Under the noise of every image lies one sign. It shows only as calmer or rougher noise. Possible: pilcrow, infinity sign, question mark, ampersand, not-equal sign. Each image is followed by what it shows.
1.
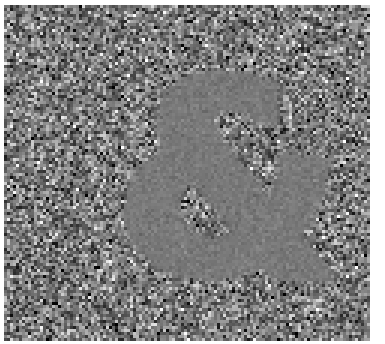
ampersand
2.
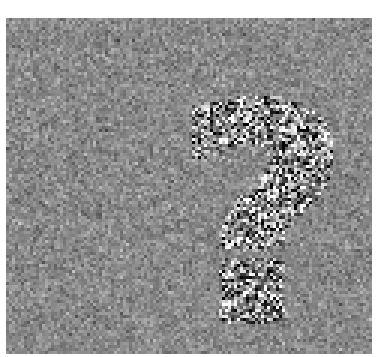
question mark
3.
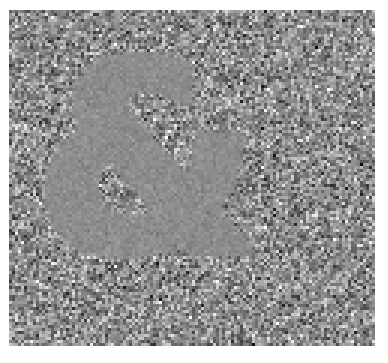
ampersand
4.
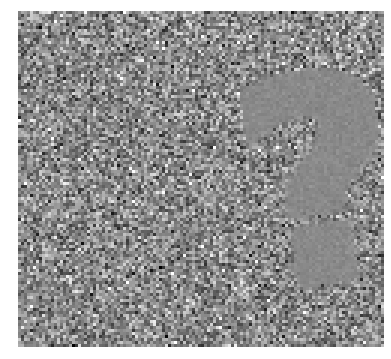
question mark
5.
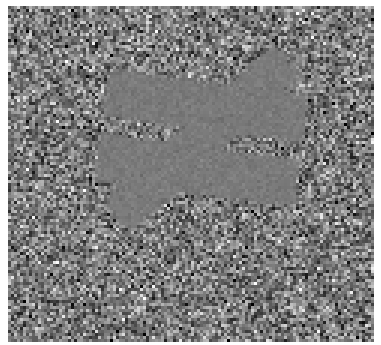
not-equal sign
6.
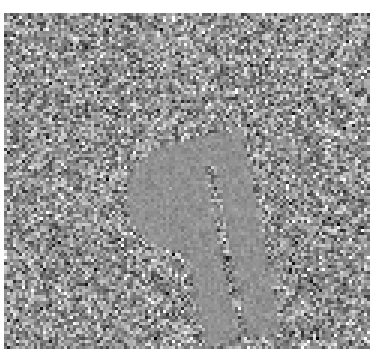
pilcrow
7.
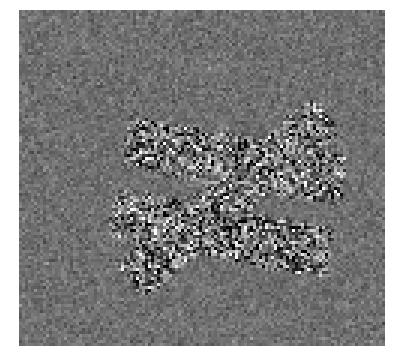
not-equal sign
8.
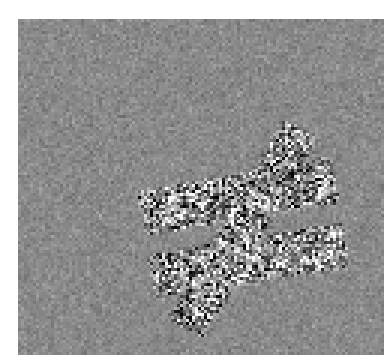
not-equal sign
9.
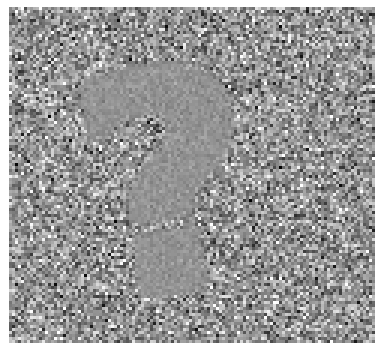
question mark
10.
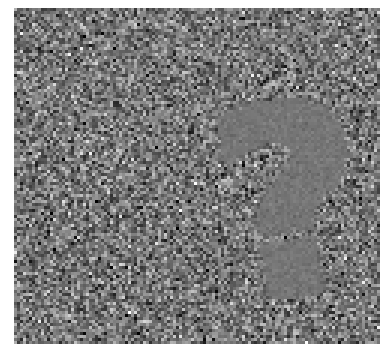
question mark
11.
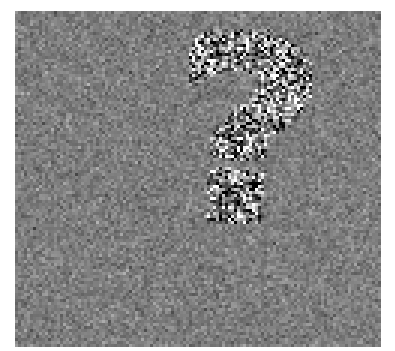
question mark
